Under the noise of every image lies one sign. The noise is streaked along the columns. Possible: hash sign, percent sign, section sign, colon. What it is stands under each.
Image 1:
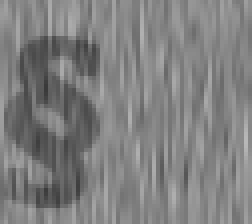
section sign
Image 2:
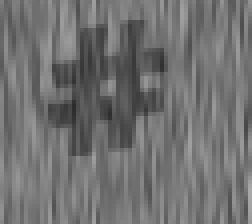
hash sign
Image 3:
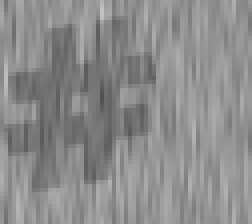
hash sign
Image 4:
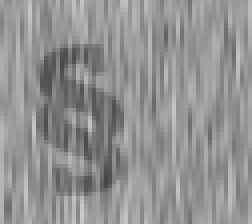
section sign
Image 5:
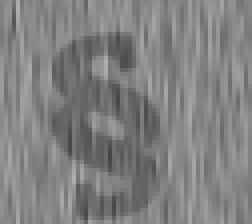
section sign
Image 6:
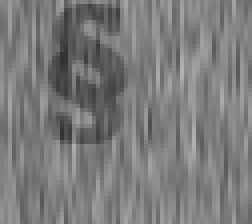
section sign
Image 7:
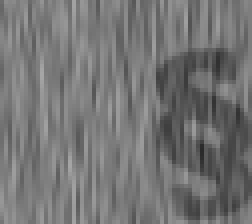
section sign
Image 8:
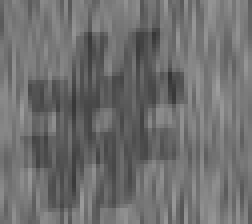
hash sign
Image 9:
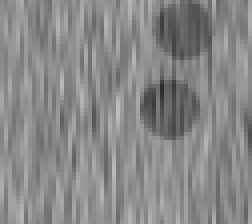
colon
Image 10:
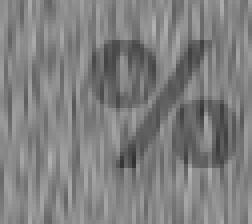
percent sign
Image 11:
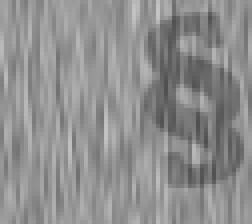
section sign
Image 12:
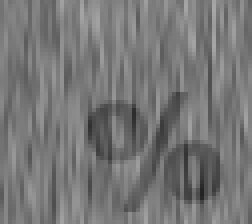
percent sign
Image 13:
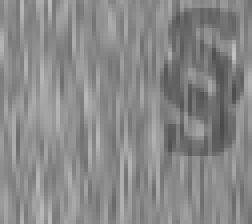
section sign
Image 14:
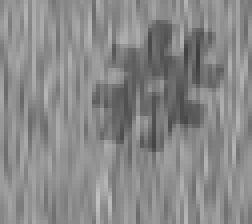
hash sign
